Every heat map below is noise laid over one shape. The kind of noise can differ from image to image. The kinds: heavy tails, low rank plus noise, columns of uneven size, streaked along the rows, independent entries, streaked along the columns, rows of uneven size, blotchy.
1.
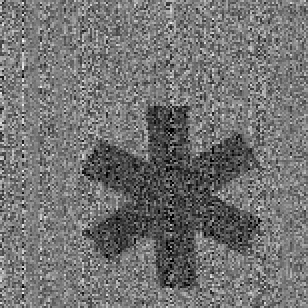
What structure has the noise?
columns of uneven size
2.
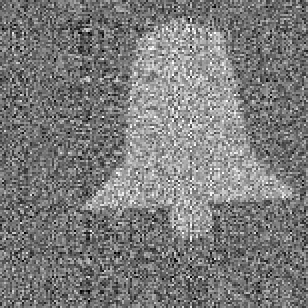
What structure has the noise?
low rank plus noise
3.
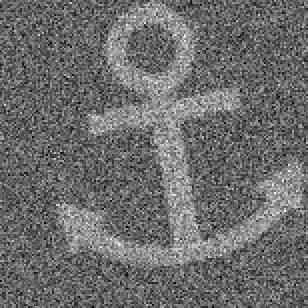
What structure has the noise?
independent entries
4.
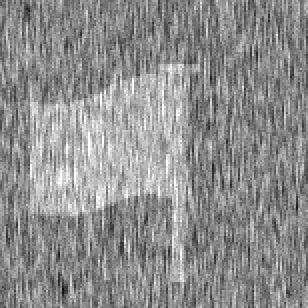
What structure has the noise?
streaked along the columns
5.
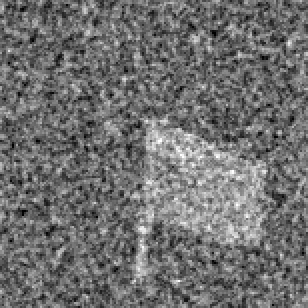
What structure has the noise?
blotchy
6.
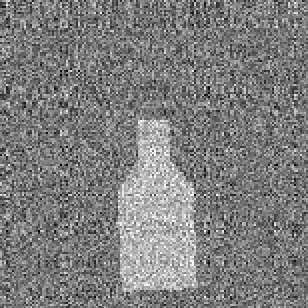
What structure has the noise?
low rank plus noise
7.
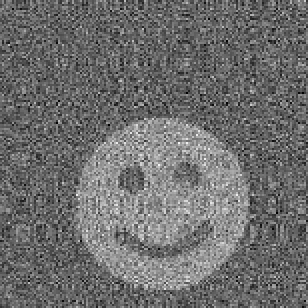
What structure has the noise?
low rank plus noise
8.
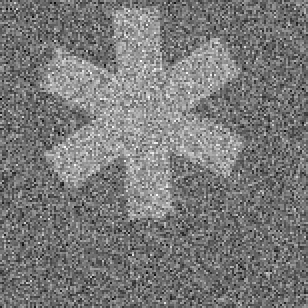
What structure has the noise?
independent entries
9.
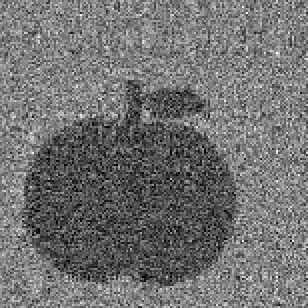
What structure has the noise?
low rank plus noise
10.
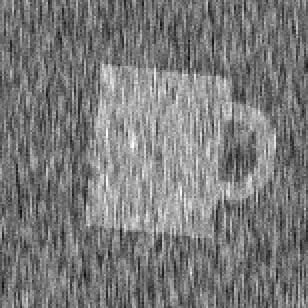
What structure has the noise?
streaked along the columns
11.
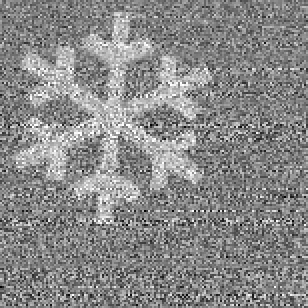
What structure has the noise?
rows of uneven size
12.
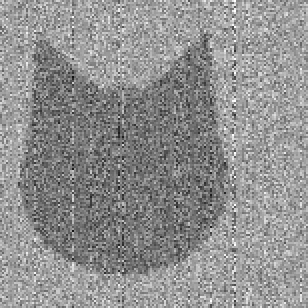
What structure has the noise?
columns of uneven size
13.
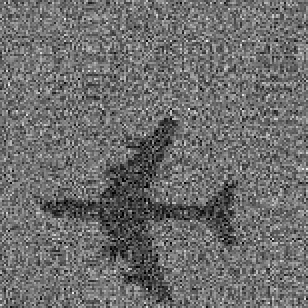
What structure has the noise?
low rank plus noise
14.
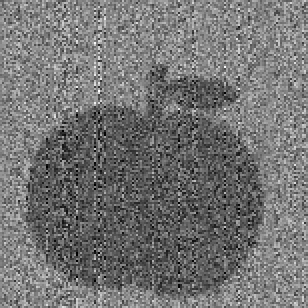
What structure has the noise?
columns of uneven size
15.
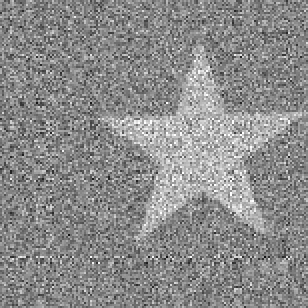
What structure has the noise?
low rank plus noise
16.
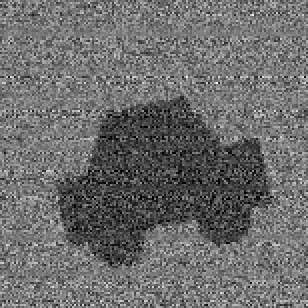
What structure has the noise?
rows of uneven size
